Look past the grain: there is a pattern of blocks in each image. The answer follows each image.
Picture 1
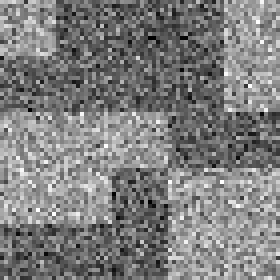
no symmetry
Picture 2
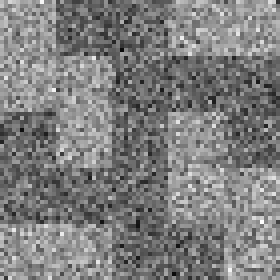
the same after a half turn
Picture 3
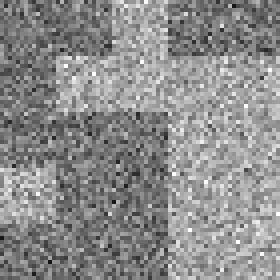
no symmetry
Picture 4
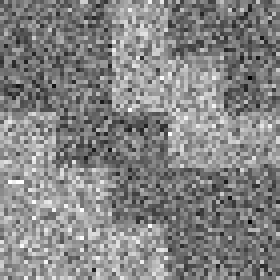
mirrored about the diagonal from the bottom left
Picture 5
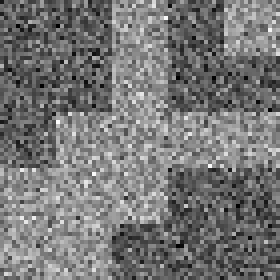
mirrored about the diagonal from the bottom left
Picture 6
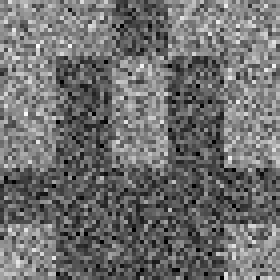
left and right mirror each other
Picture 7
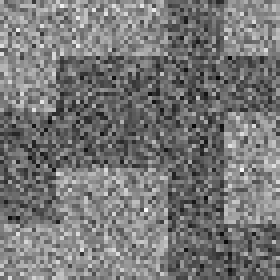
no symmetry
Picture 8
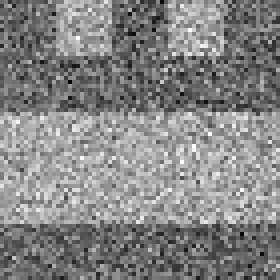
left and right mirror each other
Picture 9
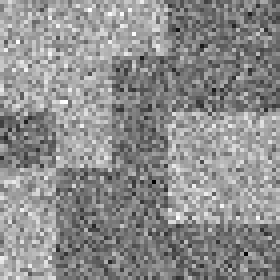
no symmetry
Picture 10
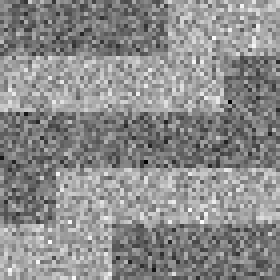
the same after a half turn
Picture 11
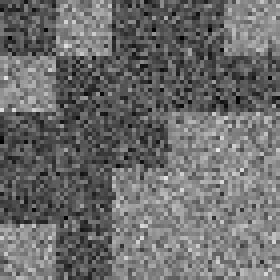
mirrored about the diagonal from the top left
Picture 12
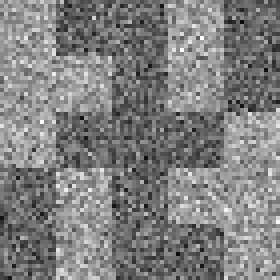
the same after a half turn
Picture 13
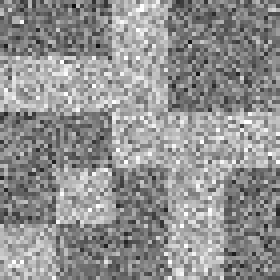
mirrored about the diagonal from the bottom left
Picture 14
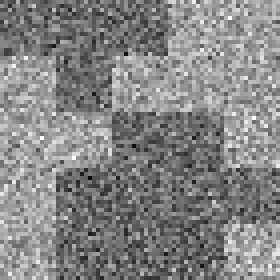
no symmetry
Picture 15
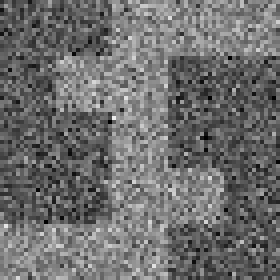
the same after a half turn
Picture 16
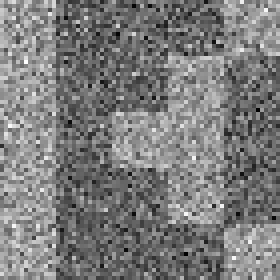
top and bottom mirror each other
